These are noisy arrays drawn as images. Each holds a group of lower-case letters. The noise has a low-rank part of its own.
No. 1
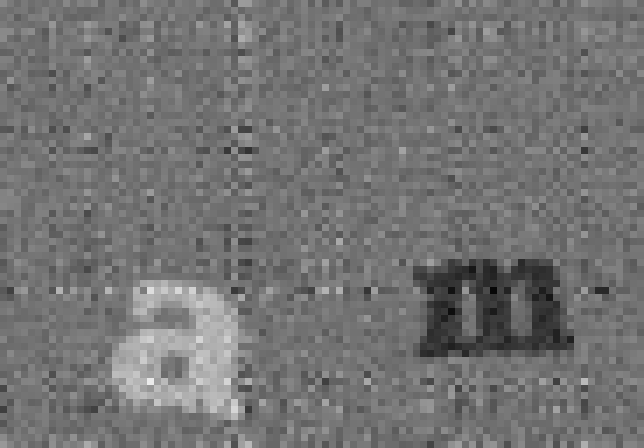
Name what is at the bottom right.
m
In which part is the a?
bottom left
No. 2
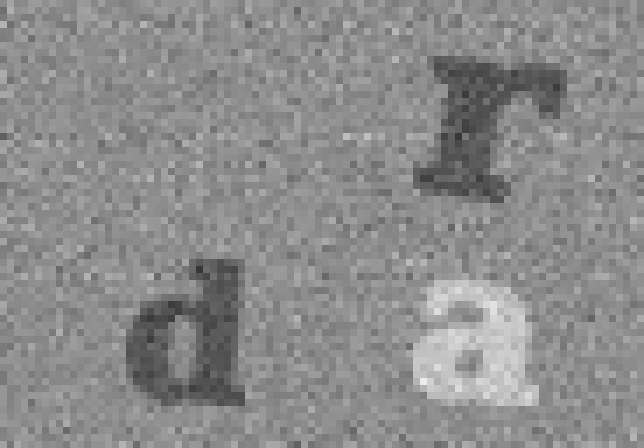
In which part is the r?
top right
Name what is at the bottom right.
a
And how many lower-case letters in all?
3
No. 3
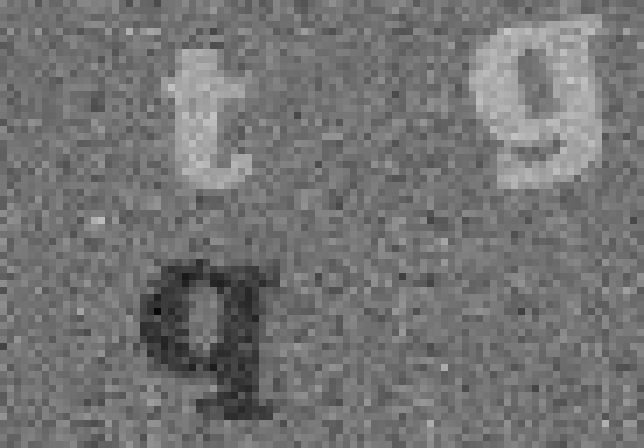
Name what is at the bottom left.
q
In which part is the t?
top left
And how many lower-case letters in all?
3
